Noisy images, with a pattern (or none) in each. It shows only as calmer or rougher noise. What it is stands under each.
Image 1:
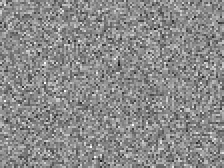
only noise
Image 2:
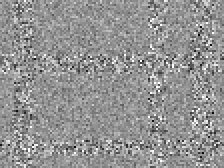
bands of rows crossing bands of columns
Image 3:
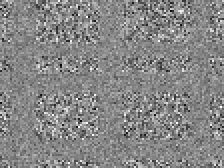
bands of rows crossing bands of columns
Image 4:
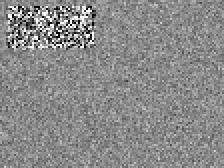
one block
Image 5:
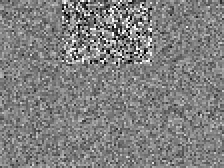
one block
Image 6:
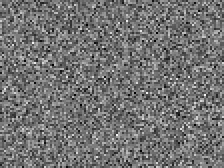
only noise
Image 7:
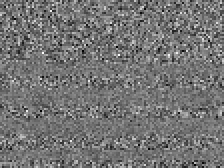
bands of rows
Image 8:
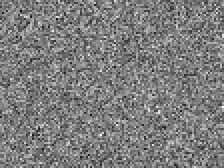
only noise
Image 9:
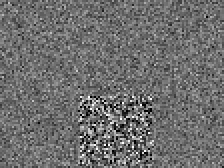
one block
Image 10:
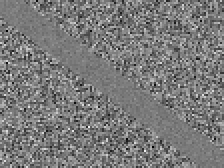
a diagonal band
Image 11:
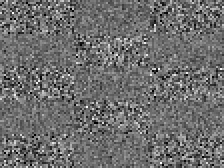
a checkerboard
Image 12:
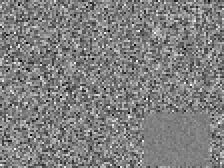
one block
